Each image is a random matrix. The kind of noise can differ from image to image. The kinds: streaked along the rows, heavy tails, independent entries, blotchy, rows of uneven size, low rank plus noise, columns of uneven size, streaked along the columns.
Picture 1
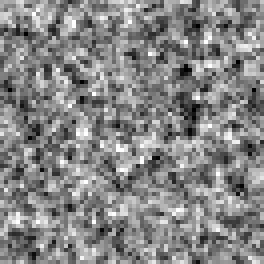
blotchy
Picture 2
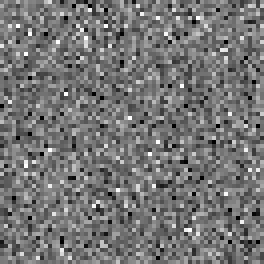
heavy tails
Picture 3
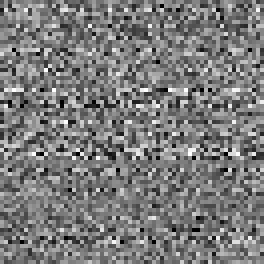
rows of uneven size
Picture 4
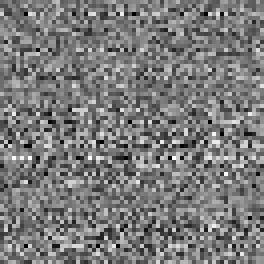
rows of uneven size
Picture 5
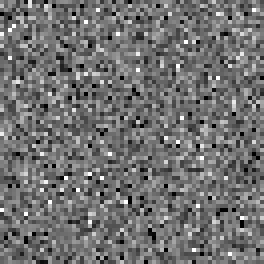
heavy tails
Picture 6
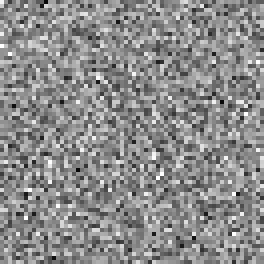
independent entries
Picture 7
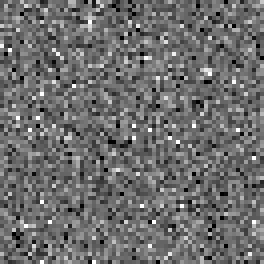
heavy tails
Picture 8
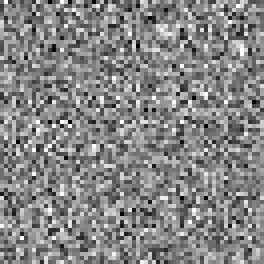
low rank plus noise
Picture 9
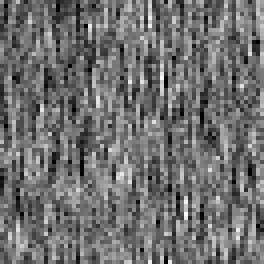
streaked along the columns
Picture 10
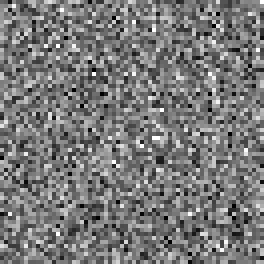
independent entries
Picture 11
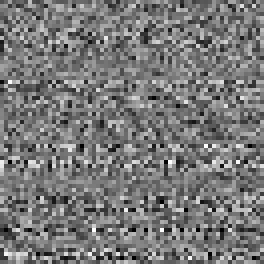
rows of uneven size
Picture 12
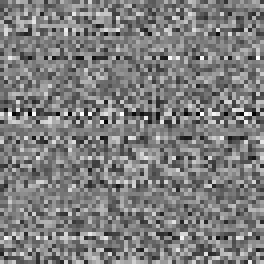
rows of uneven size
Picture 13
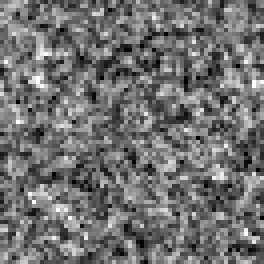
blotchy
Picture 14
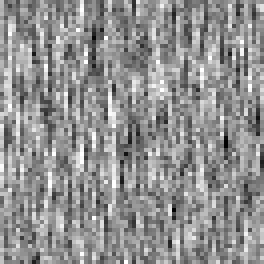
streaked along the columns
